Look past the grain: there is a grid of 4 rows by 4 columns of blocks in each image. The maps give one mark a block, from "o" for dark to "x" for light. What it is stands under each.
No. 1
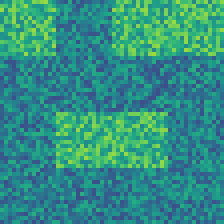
x o x x
o o o o
o x x o
o o o o
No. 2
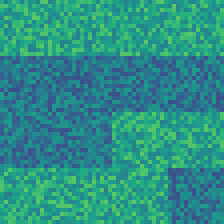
x x x x
o o o o
o o x x
x x x o
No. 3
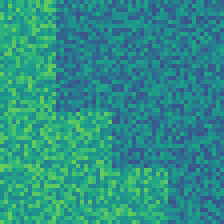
x o o o
x o o o
x x o o
x x x o
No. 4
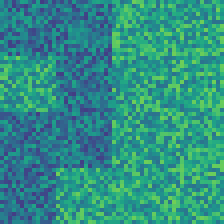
o o x x
x o x x
o o x x
o x x x
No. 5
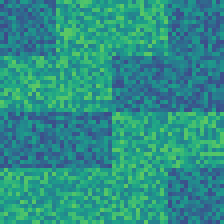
o x x o
x x o o
o o x x
x x x o
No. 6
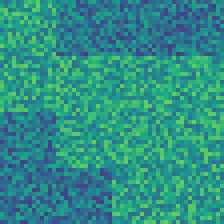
x o o o
x x x x
o x x x
o o x x
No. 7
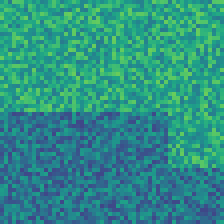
x x x x
x x x x
o o o x
o o o o
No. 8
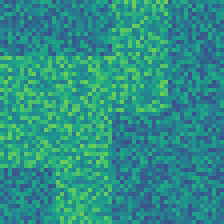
o o x o
x x x o
x x o o
o x o o
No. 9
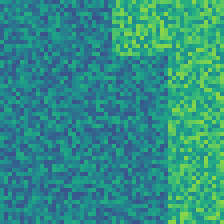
o o x x
o o o x
o o o x
o o o x
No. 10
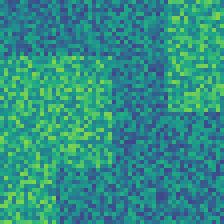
o o o x
x x o x
x x o o
x o o o
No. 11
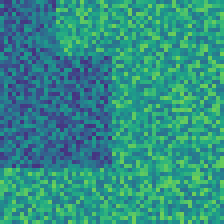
o x x x
o o x x
o o x x
x x x x
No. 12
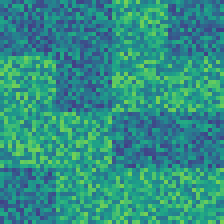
o o x o
x o x x
x x o o
o x x x
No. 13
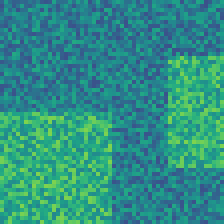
o o o o
o o o x
x x o x
x x o o
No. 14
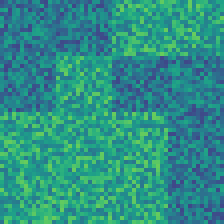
o o x x
o x o o
x x x o
x x x o
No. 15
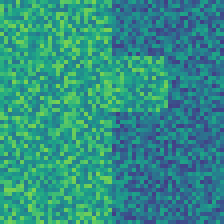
x x o o
x x x o
x x o o
x x o o
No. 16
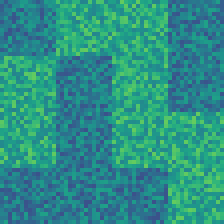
o x x o
x o x o
x o x x
o o o x
